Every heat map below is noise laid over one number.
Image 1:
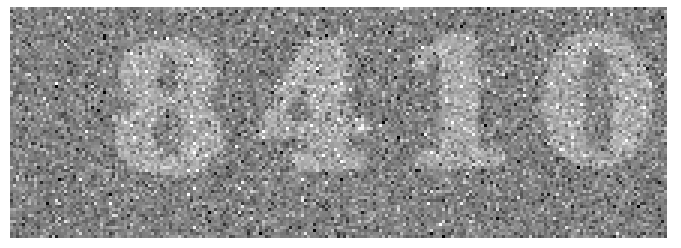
8410
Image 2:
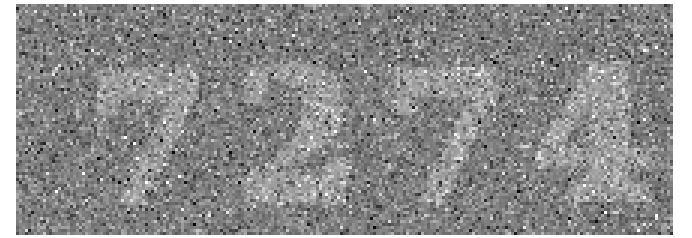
7274
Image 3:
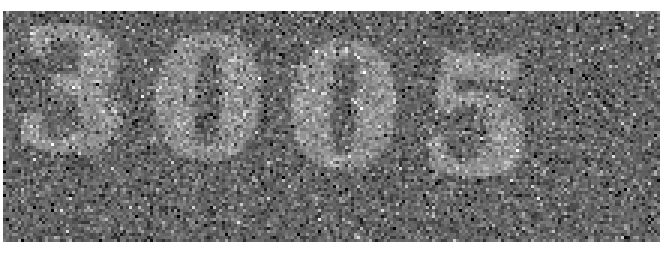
3005
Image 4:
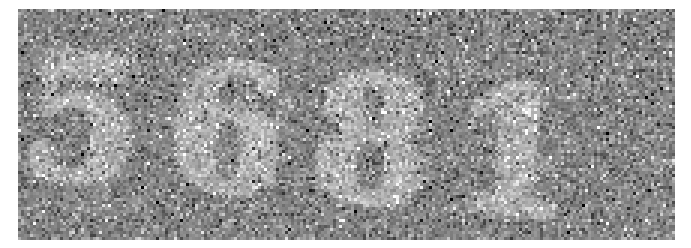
5681
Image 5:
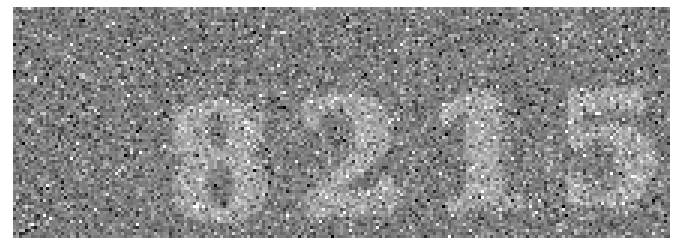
8215
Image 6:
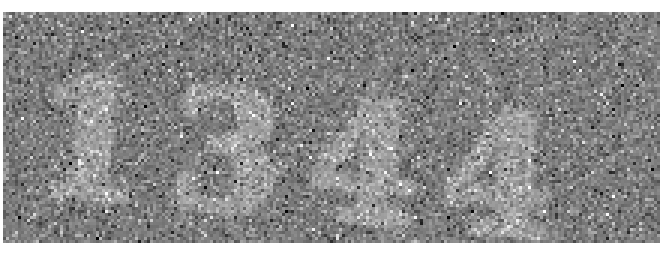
1344
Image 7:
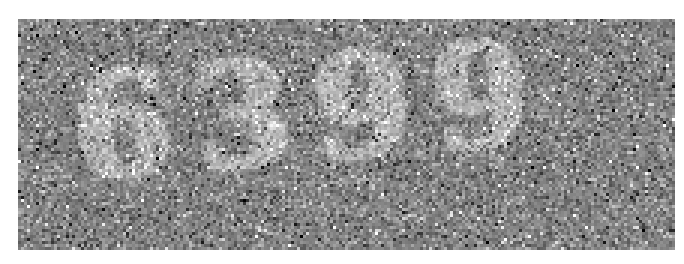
6399
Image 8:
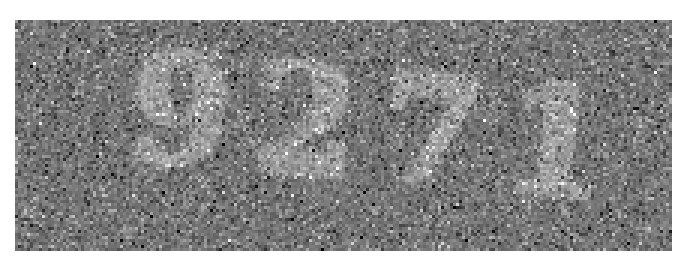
9271
